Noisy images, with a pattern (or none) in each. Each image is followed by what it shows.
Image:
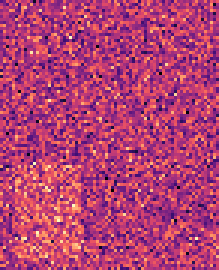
one block
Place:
bottom left
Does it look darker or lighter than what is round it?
lighter
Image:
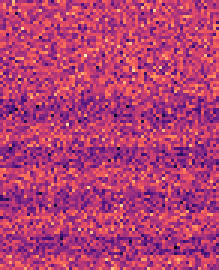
bands of rows
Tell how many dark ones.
4
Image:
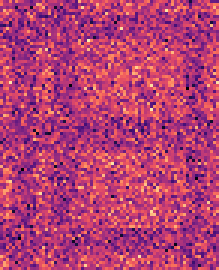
bands of rows crossing bands of columns
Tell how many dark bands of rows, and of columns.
3 and 3
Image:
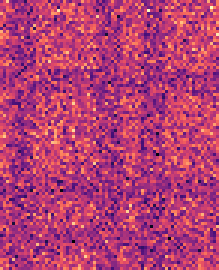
bands of rows crossing bands of columns
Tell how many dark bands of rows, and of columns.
3 and 3
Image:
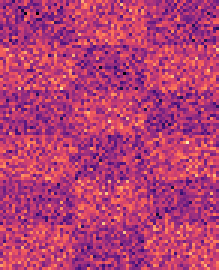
a checkerboard
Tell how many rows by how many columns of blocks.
6 by 3
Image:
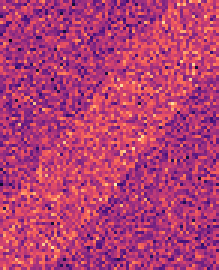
a diagonal band
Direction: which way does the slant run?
bottom left to top right
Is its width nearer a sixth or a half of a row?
a half
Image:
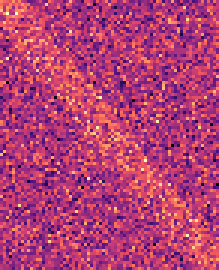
a diagonal band
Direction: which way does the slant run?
top left to bottom right
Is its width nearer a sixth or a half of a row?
a sixth
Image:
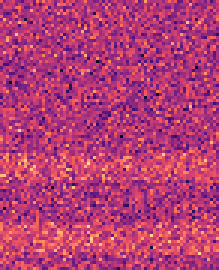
bands of rows
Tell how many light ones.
2
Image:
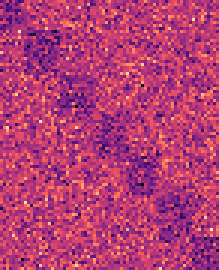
blocks along the diagonal
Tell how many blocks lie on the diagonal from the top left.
7
